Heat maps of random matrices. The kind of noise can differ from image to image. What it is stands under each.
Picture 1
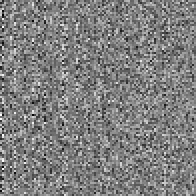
columns of uneven size
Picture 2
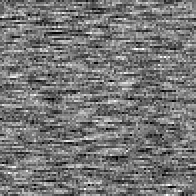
streaked along the rows
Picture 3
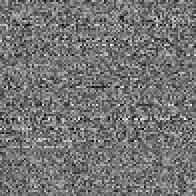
rows of uneven size
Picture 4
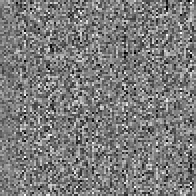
columns of uneven size
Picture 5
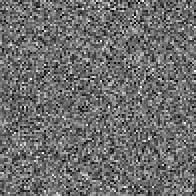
low rank plus noise
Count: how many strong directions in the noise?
three or four
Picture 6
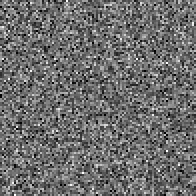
independent entries
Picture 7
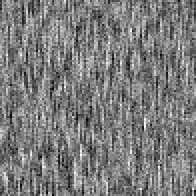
streaked along the columns
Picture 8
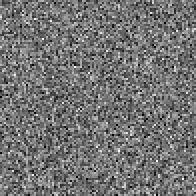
independent entries
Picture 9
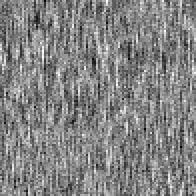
streaked along the columns
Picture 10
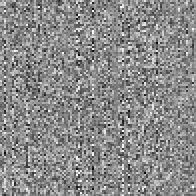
columns of uneven size
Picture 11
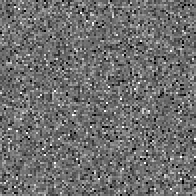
heavy tails
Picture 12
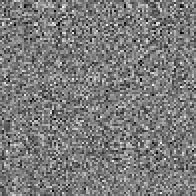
low rank plus noise
